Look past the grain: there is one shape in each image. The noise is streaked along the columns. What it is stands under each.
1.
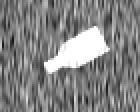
bottle
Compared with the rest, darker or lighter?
lighter
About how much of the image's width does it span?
half
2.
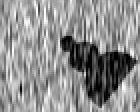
chess pawn
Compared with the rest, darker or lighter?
darker
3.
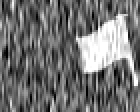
flag
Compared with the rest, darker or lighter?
lighter
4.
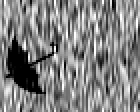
umbrella
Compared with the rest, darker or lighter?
darker
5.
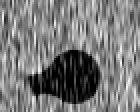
light bulb
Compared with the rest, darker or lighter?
darker
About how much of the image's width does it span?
half
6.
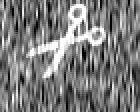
pair of scissors
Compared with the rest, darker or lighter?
lighter
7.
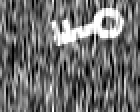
key
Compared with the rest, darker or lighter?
lighter
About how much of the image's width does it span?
half
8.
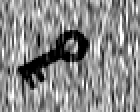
key
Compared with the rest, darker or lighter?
darker
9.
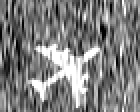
airplane
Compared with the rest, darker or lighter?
lighter
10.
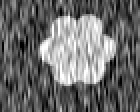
flower
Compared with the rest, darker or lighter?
lighter
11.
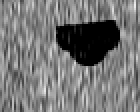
cloud
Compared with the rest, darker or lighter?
darker
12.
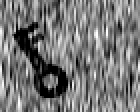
key
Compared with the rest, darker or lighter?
darker
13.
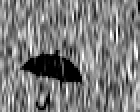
umbrella
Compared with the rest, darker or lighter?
darker
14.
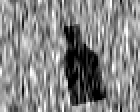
bottle
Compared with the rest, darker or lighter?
darker
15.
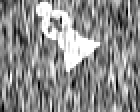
chess bishop
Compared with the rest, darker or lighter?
lighter
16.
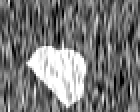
cloud
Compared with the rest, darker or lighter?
lighter
